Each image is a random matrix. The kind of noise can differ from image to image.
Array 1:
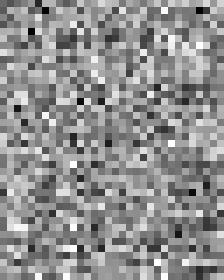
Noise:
low rank plus noise
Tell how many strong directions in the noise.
one
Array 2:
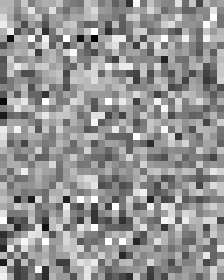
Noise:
low rank plus noise
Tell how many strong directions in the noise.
two
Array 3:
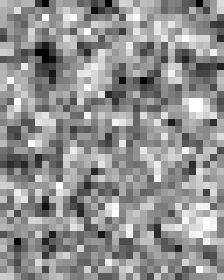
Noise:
blotchy
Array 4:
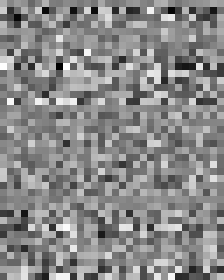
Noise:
rows of uneven size
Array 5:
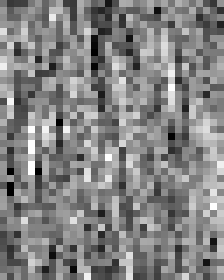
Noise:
streaked along the columns
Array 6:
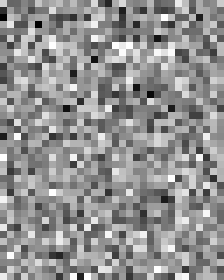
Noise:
low rank plus noise
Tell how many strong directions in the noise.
three or four
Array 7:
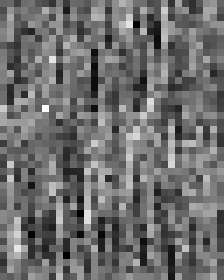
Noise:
streaked along the columns
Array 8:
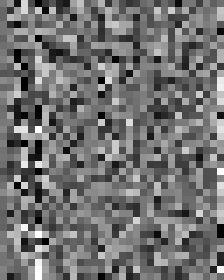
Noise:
columns of uneven size
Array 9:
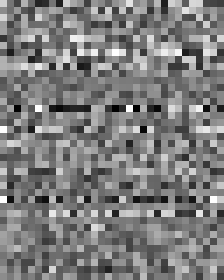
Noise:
rows of uneven size
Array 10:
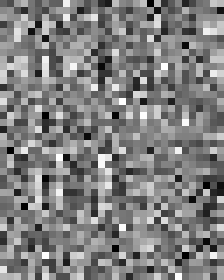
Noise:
low rank plus noise
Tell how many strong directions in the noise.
one
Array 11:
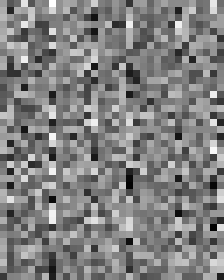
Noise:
columns of uneven size
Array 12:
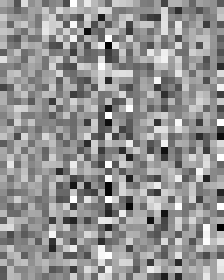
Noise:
columns of uneven size
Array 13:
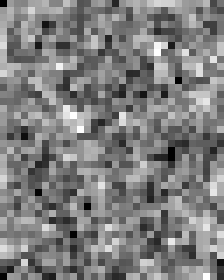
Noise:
blotchy
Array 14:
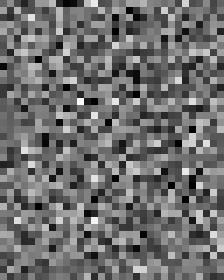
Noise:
low rank plus noise
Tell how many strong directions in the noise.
five to eight
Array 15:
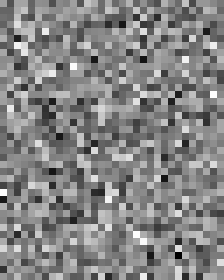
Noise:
independent entries
